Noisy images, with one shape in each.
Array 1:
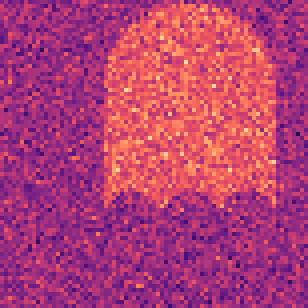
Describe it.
light ghost
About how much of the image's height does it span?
two thirds
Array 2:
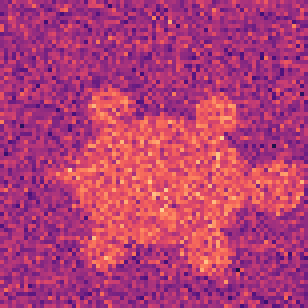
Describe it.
light turtle
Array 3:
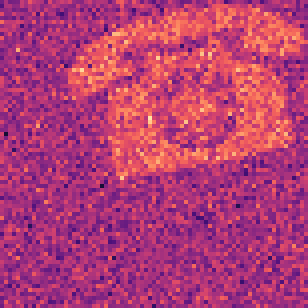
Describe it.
light telephone
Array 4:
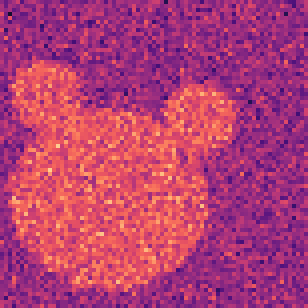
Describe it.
light bear's head
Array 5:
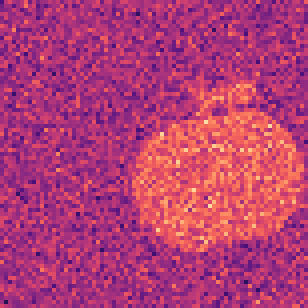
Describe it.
light apple
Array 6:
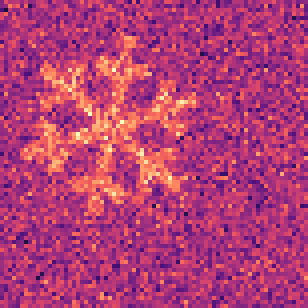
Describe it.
light snowflake
